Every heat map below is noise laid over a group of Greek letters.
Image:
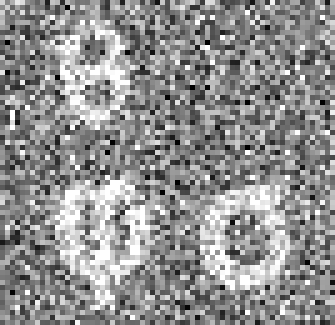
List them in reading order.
top left: light theta; bottom left: light phi; bottom right: light sigma
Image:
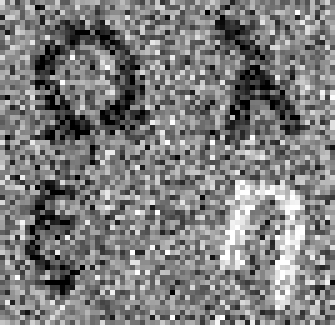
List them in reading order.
top left: dark omega; top right: dark lambda; bottom left: dark xi; bottom right: light eta
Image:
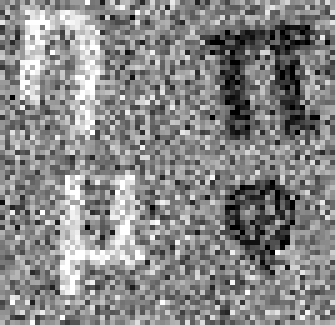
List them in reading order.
top left: light eta; top right: dark pi; bottom left: light mu; bottom right: dark phi
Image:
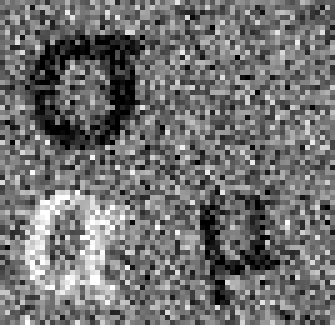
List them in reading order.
top left: dark sigma; bottom left: light alpha; bottom right: dark mu
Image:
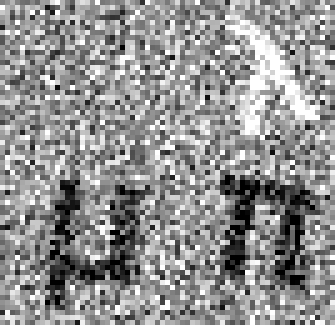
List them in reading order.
top right: light lambda; bottom left: dark mu; bottom right: dark pi
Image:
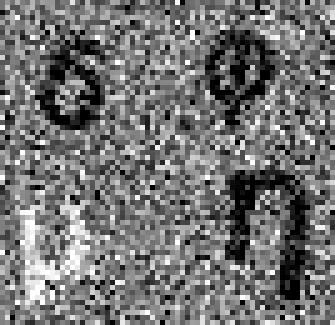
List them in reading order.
top left: dark delta; top right: dark phi; bottom left: light mu; bottom right: dark eta
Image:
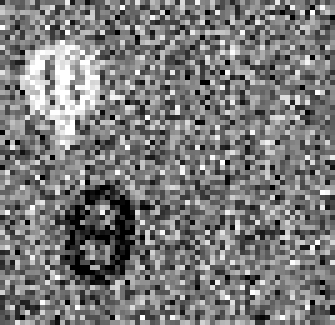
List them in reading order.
top left: light phi; bottom left: dark theta
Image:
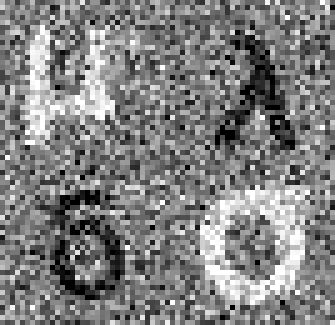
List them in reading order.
top left: light mu; top right: dark lambda; bottom left: dark delta; bottom right: light sigma
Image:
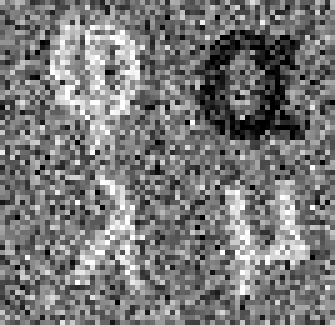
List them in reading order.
top left: light phi; top right: dark alpha; bottom left: light lambda; bottom right: light mu
